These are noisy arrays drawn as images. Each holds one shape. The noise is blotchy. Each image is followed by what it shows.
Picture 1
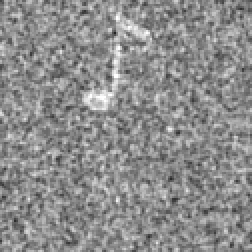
musical note
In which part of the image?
top middle
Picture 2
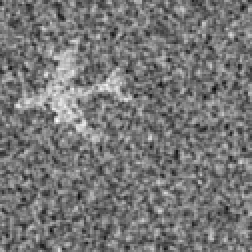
airplane
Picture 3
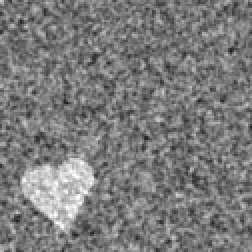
heart
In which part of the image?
bottom left
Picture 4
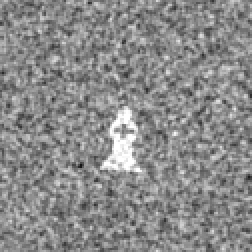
chess bishop
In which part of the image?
centre
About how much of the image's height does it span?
a quarter
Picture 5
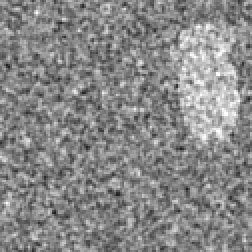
footprint
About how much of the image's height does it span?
half
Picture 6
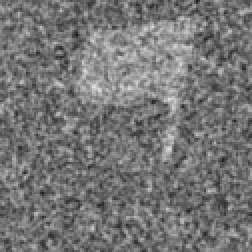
flag
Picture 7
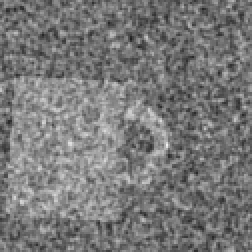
cup
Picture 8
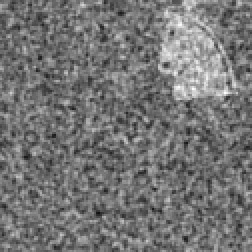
chess knight
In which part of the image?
top right
